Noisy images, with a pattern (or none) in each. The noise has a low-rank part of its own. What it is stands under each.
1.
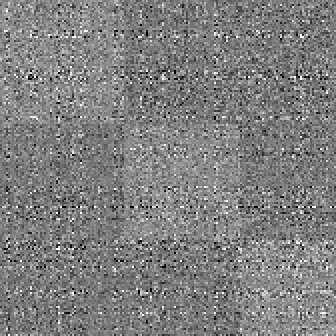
blocks along the diagonal
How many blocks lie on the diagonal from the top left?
3
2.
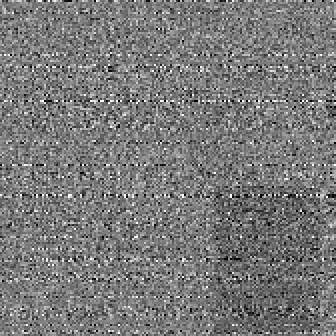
one block
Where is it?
bottom right
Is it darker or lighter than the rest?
darker
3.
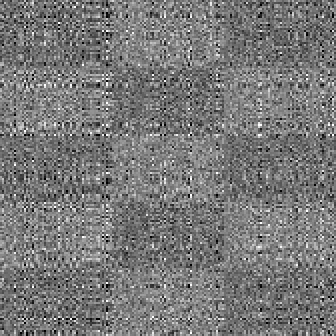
a checkerboard
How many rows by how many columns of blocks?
5 by 3
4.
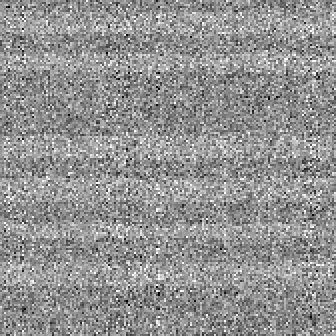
bands of rows
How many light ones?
6
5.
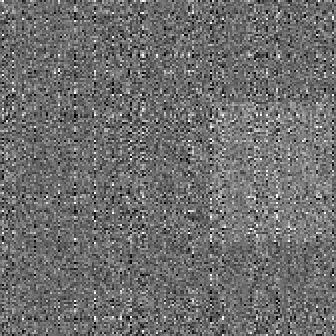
one block
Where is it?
middle right
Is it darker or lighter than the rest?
lighter
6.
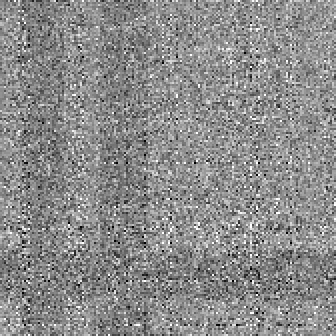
bands of rows crossing bands of columns
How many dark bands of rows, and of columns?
1 and 2
